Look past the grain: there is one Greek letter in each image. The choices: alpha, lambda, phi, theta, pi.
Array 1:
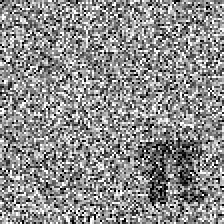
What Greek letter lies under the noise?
pi
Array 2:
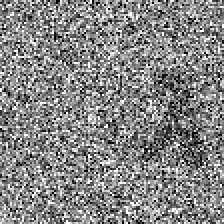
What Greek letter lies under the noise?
lambda
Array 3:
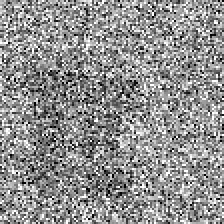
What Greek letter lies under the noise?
pi
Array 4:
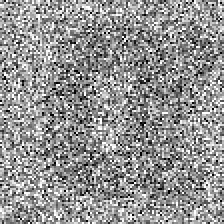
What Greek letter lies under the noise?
alpha
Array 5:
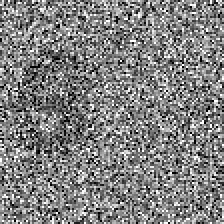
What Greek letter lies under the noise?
theta
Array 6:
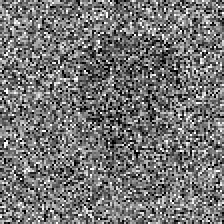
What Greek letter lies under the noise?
phi
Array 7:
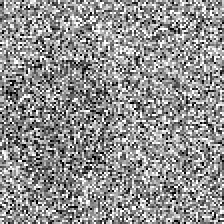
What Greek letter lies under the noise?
phi
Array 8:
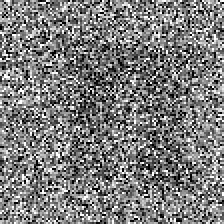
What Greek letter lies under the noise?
pi
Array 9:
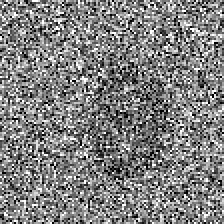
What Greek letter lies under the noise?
theta
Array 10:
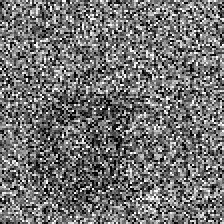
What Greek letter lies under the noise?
alpha
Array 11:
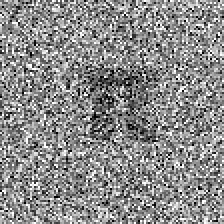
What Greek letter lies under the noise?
pi
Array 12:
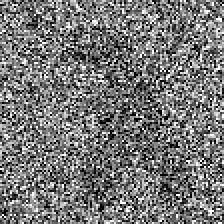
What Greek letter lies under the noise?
lambda
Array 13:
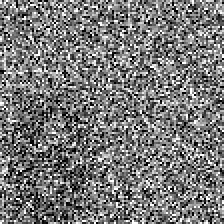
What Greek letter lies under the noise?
theta
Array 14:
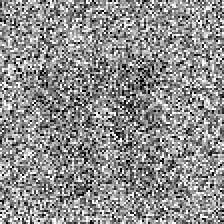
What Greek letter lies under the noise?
pi
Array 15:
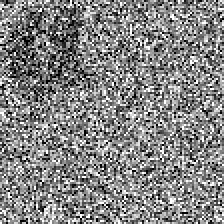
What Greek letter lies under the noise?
alpha
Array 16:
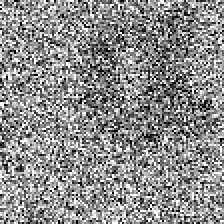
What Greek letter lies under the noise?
alpha
